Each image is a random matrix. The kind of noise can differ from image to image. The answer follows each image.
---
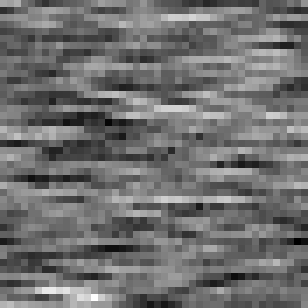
streaked along the rows
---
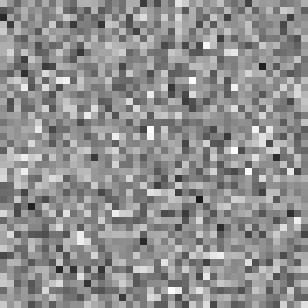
independent entries
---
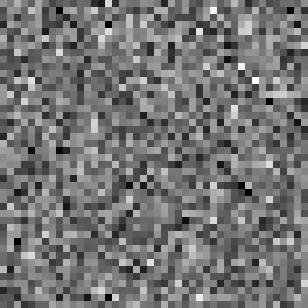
independent entries
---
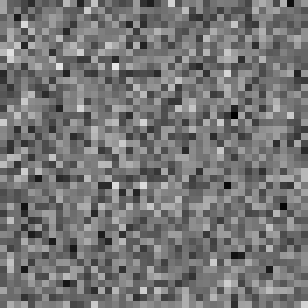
independent entries
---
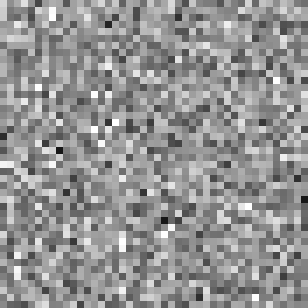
independent entries
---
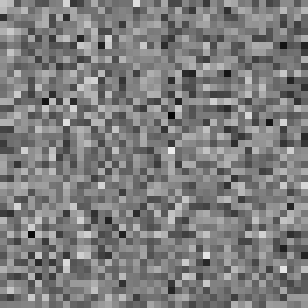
low rank plus noise
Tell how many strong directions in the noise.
three or four
